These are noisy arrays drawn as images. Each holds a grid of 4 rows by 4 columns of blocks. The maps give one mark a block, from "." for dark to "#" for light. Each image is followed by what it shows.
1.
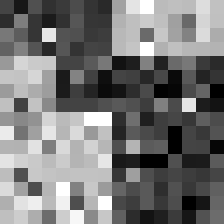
..##
#...
##..
##..
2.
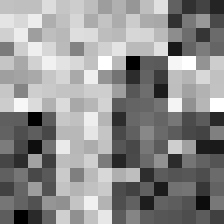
###.
##.#
.#..
.#..
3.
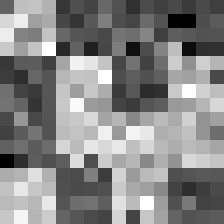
#...
.#.#
.###
#.#.
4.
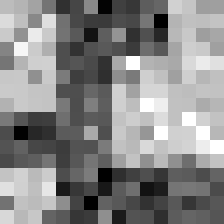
#..#
#.##
..##
#...
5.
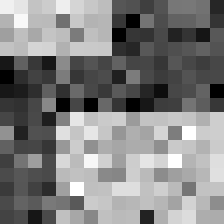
##..
....
.###
.###
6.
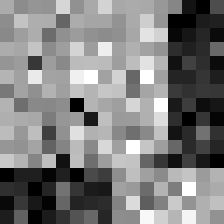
###.
###.
###.
..##
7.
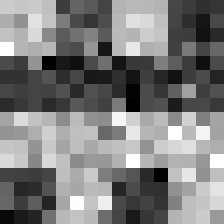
#.#.
....
####
.#.#
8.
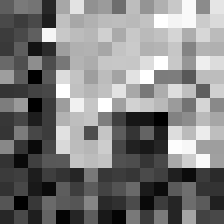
.###
.###
.#.#
....
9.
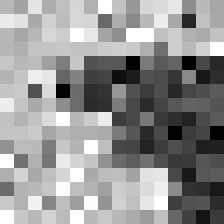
####
#...
##..
###.
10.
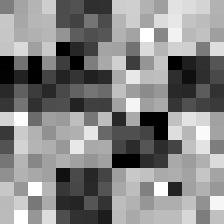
#.##
..#.
##.#
#.##
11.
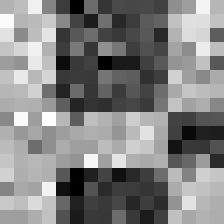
#..#
#..#
###.
#..#
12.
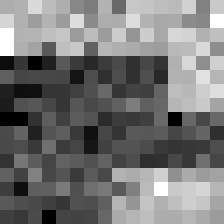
####
...#
....
..##
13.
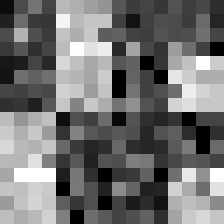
.#..
.#.#
#...
#..#
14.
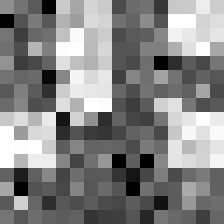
.#.#
.#..
#..#
....
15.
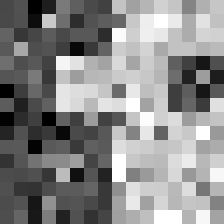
..##
.##.
..##
..##
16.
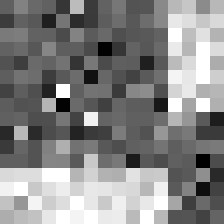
...#
...#
....
###.
